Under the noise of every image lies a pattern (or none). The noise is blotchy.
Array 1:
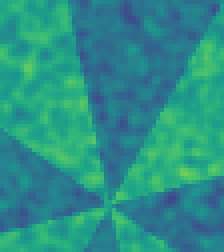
spokes from one point
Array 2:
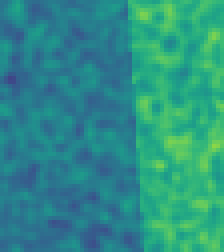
a sharp edge
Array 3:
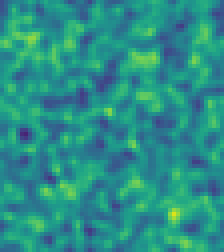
only noise
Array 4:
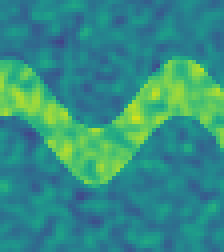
a wavy band
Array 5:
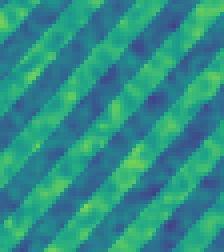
diagonal stripes
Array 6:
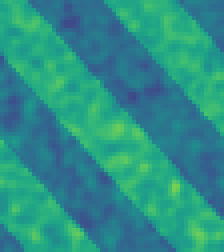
diagonal stripes
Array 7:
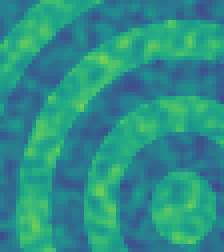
rings round one point
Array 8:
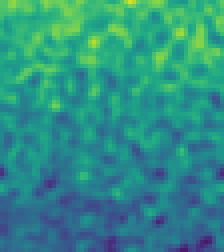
a smooth slope
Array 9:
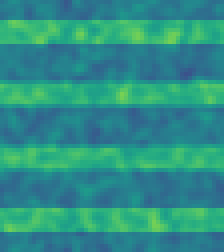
horizontal stripes
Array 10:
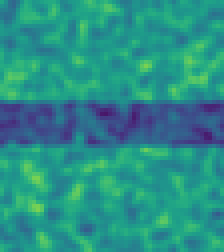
one horizontal stripe
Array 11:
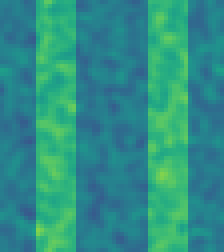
vertical stripes
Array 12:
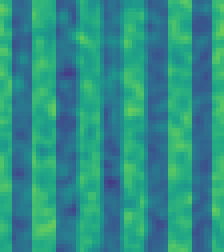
vertical stripes
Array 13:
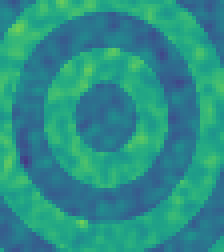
rings round one point
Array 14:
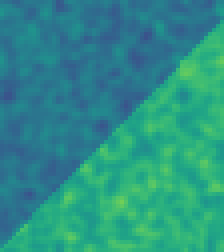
a sharp edge
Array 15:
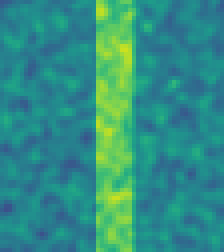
one vertical stripe
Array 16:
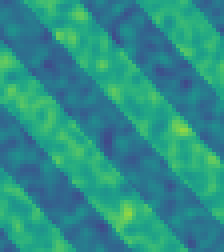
diagonal stripes
